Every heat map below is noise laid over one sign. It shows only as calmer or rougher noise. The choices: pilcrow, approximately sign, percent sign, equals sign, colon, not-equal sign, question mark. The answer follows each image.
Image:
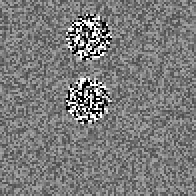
colon
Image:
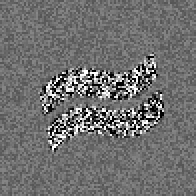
approximately sign
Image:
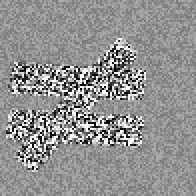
not-equal sign
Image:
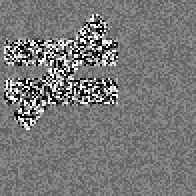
not-equal sign
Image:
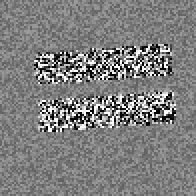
equals sign
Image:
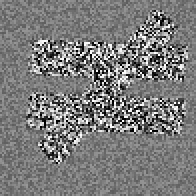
not-equal sign
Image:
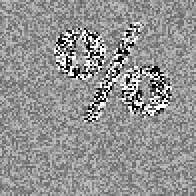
percent sign
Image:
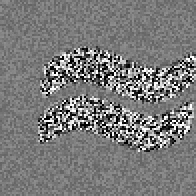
approximately sign
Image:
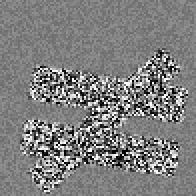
not-equal sign
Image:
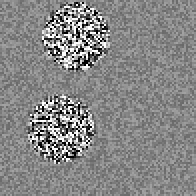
colon
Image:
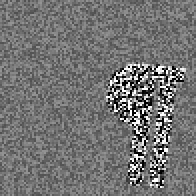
pilcrow
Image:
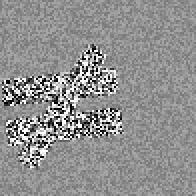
not-equal sign
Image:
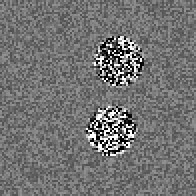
colon
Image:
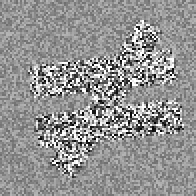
not-equal sign
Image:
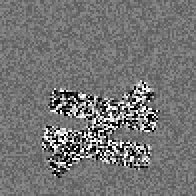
not-equal sign
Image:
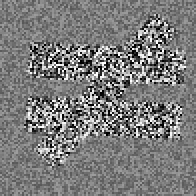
not-equal sign
